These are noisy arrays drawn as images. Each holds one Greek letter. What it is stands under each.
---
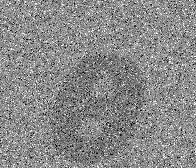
theta
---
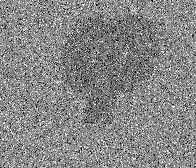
phi
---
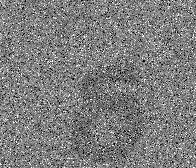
delta
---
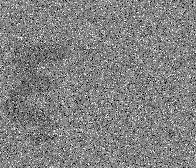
xi
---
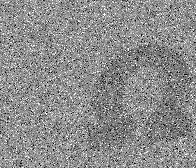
omega
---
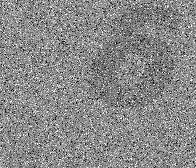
delta
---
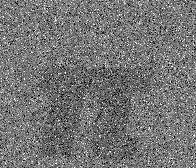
pi
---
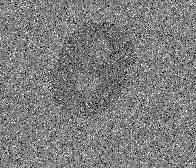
theta
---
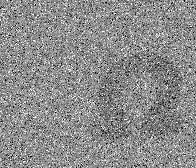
omega
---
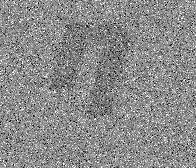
eta
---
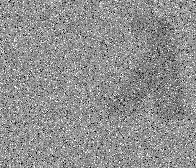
lambda
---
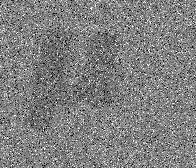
mu
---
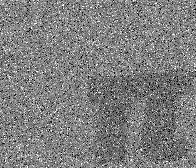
pi
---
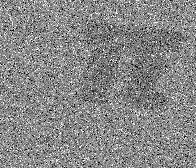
pi
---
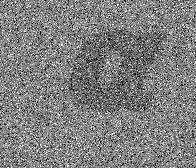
alpha
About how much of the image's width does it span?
half
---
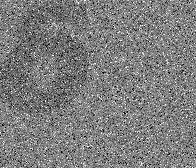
delta
